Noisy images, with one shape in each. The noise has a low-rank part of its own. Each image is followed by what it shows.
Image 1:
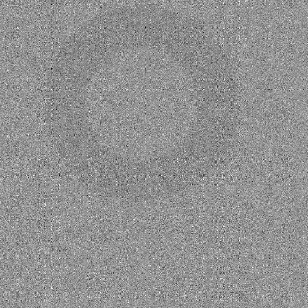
ring
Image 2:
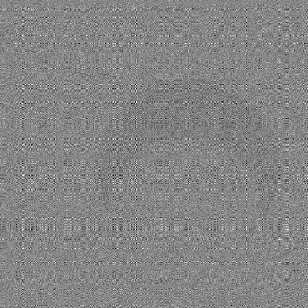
crescent
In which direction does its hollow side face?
down
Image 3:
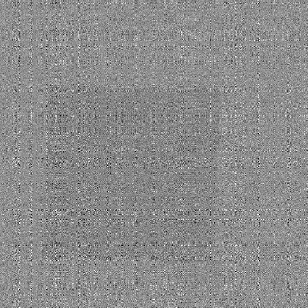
square
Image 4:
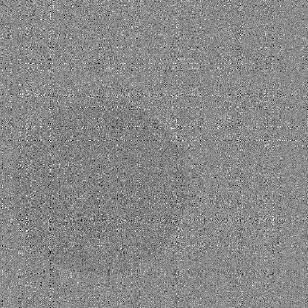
disc
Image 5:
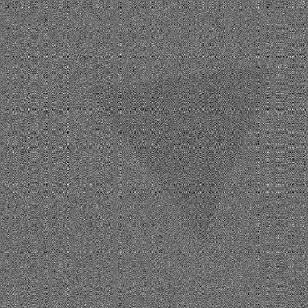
triangle
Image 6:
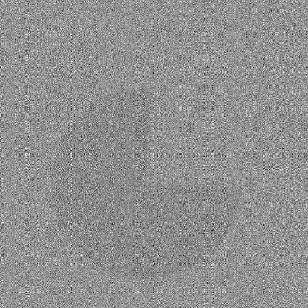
disc with a wedge cut out
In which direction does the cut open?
up and right
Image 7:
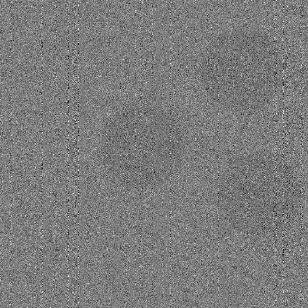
three dots
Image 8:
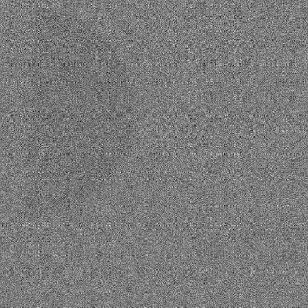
half disc
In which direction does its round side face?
right
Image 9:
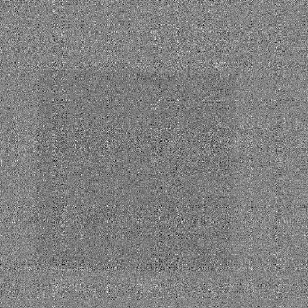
square
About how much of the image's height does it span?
two thirds
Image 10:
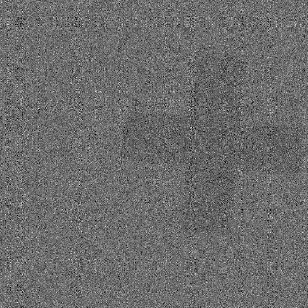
cross
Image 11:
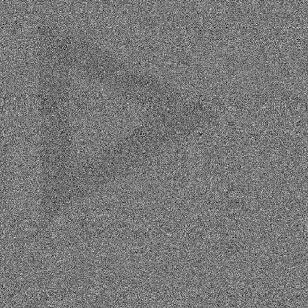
triangle frame
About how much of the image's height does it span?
two thirds
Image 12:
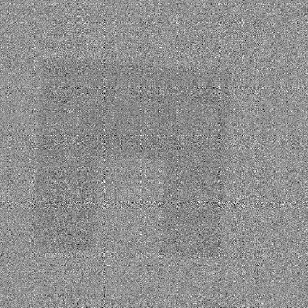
square with a notch
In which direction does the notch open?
down
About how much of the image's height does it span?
two thirds
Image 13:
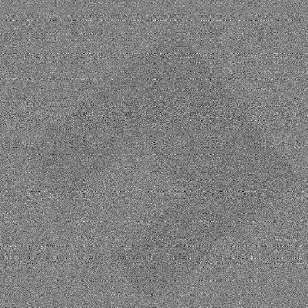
square with a notch
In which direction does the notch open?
down and left
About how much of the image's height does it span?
nearly all
